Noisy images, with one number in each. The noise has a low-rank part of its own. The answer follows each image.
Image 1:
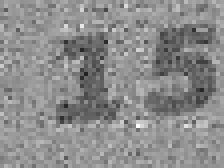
15
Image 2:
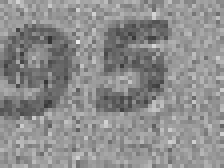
95
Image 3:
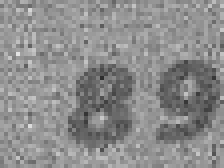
89
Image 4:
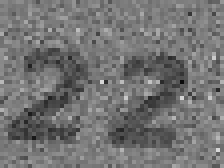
22
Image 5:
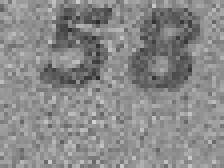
58
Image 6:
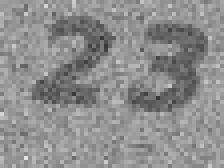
23
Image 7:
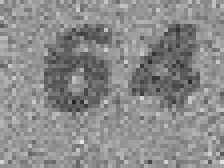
64
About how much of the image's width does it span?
two thirds
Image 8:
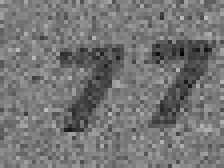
77
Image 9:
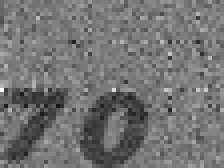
70
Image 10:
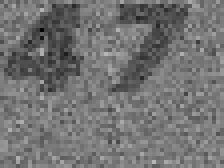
47
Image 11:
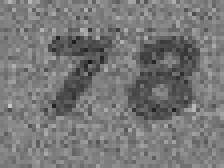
78
